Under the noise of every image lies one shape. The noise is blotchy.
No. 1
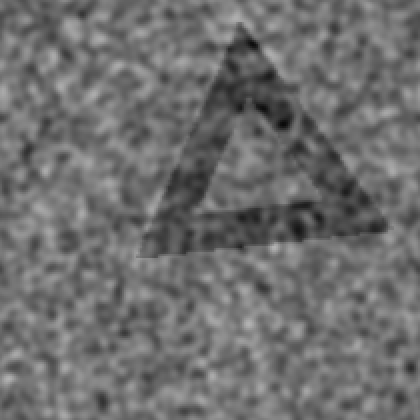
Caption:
dark triangle frame
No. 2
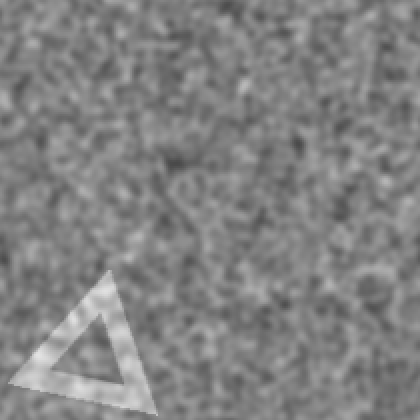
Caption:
light triangle frame, bottom left
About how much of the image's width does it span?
a third
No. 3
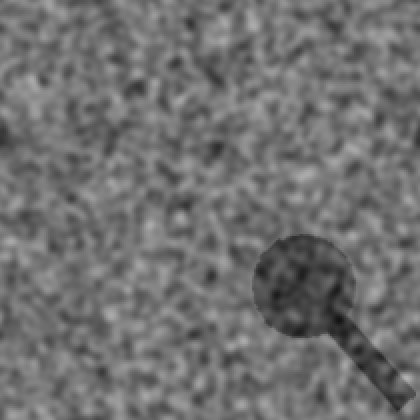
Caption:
dark lollipop, bottom right
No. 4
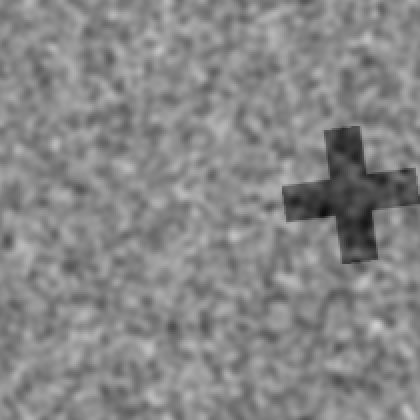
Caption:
dark cross, middle right
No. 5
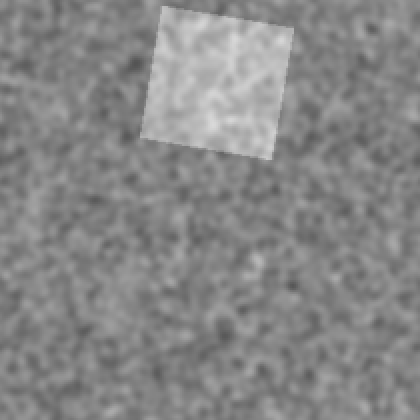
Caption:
light square, top middle
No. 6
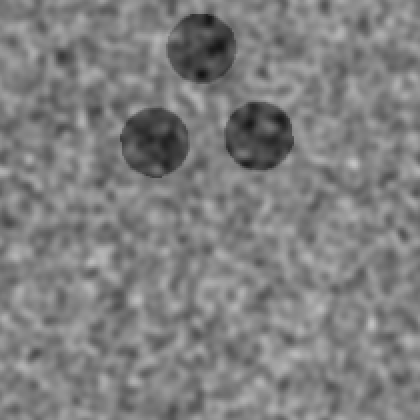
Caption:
dark three dots, top middle
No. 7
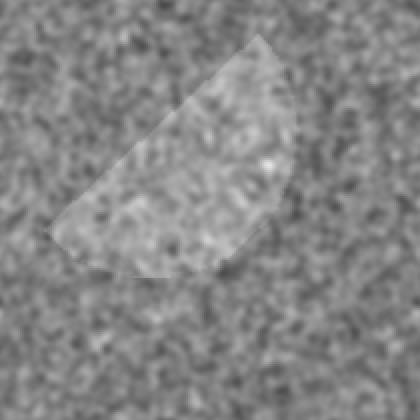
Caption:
light half disc
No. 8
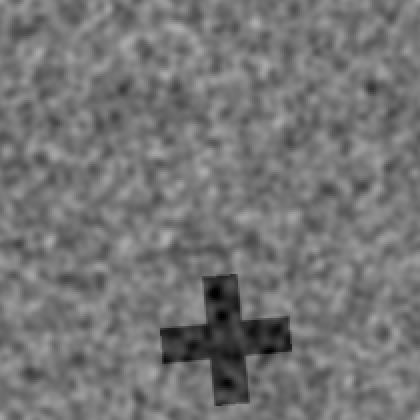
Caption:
dark cross, bottom middle
